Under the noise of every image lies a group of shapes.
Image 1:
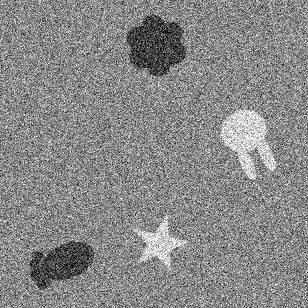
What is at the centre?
nothing
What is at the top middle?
flower
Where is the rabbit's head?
middle right
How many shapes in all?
4
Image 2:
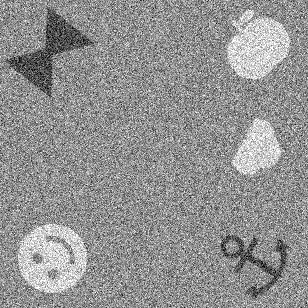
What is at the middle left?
nothing
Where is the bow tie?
top left
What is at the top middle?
nothing
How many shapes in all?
5
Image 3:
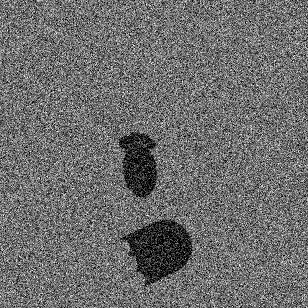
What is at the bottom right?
nothing
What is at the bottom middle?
ghost
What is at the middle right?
nothing
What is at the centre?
footprint
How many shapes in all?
2
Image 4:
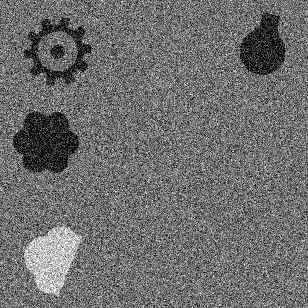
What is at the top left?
gear
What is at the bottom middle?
nothing
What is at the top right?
light bulb
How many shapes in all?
4
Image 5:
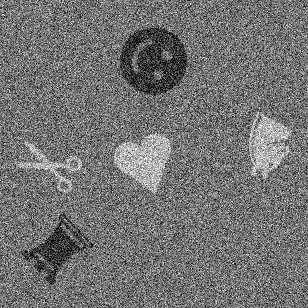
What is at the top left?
nothing
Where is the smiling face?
top middle
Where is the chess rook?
bottom left
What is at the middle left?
pair of scissors
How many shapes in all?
5
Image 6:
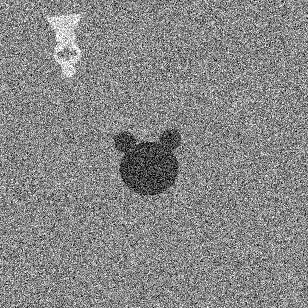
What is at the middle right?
nothing
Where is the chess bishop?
top left
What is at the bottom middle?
nothing
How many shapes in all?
2
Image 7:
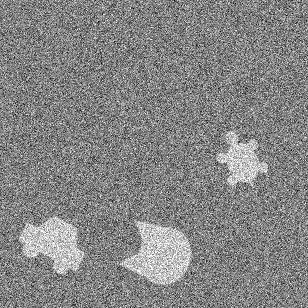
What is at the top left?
nothing
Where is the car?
bottom left
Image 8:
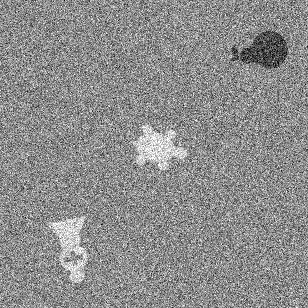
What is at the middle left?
nothing
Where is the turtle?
centre
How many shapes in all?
3
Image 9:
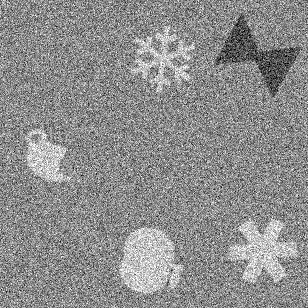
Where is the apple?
bottom middle
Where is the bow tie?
top right
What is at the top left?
nothing
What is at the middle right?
nothing
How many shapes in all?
5
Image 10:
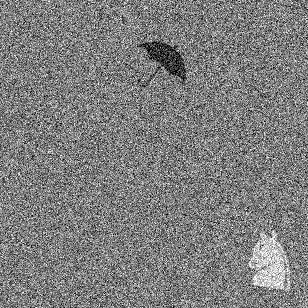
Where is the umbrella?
top middle
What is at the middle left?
nothing
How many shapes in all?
2
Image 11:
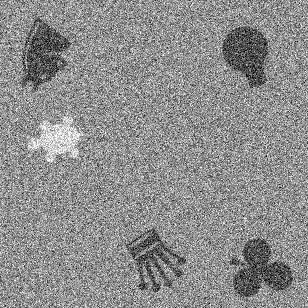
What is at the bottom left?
nothing
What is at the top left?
chess knight
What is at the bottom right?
club
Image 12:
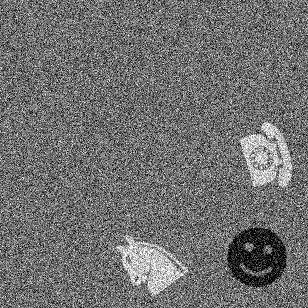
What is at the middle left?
nothing
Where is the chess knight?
bottom middle
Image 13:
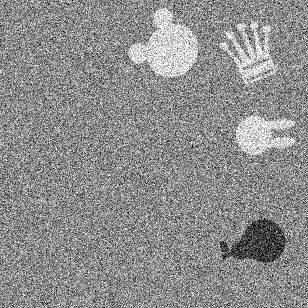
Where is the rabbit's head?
middle right
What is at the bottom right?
pear
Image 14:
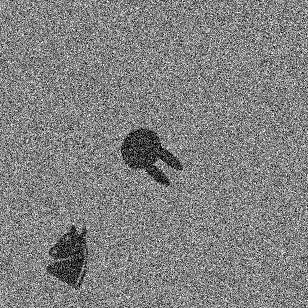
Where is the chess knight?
bottom left
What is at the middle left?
nothing
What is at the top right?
nothing
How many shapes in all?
2
